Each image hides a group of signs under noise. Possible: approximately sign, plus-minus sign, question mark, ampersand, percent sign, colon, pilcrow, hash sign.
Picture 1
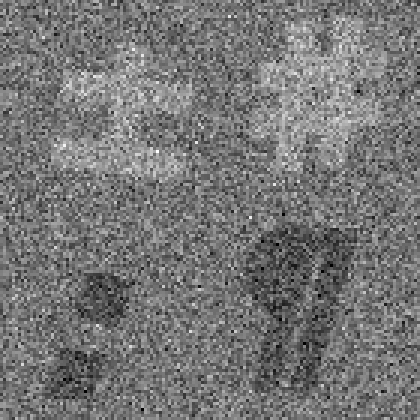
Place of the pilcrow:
bottom right
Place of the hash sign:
top right
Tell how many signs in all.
4
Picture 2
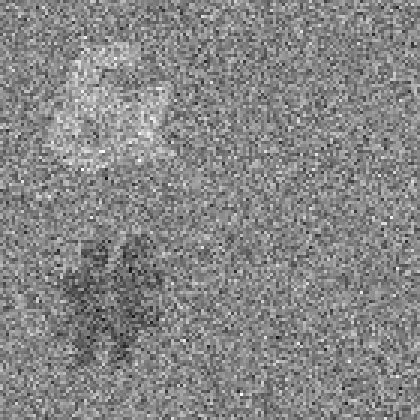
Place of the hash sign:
bottom left
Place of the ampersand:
top left
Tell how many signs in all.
2
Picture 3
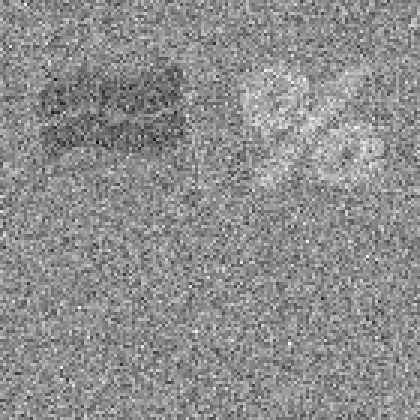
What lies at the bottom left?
nothing
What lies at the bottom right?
nothing
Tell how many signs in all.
2
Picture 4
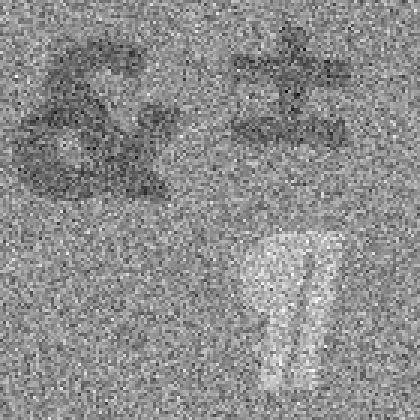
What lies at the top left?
ampersand
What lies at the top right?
plus-minus sign
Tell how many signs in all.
3
